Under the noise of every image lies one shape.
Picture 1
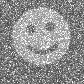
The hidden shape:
smiling face
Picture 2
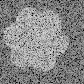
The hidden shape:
flower
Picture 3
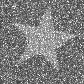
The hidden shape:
star
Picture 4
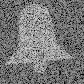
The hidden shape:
bell
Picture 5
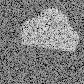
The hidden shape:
cloud
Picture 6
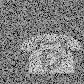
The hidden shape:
telephone
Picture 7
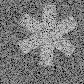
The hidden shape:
asterisk
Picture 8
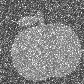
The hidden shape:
apple
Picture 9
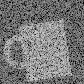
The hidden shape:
cup
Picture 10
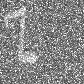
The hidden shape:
musical note
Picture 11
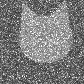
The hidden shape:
cat's head
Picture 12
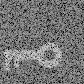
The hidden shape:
key
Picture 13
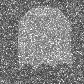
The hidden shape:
ghost
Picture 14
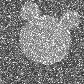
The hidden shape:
bear's head
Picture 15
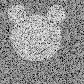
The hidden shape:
bear's head
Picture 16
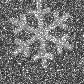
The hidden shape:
snowflake
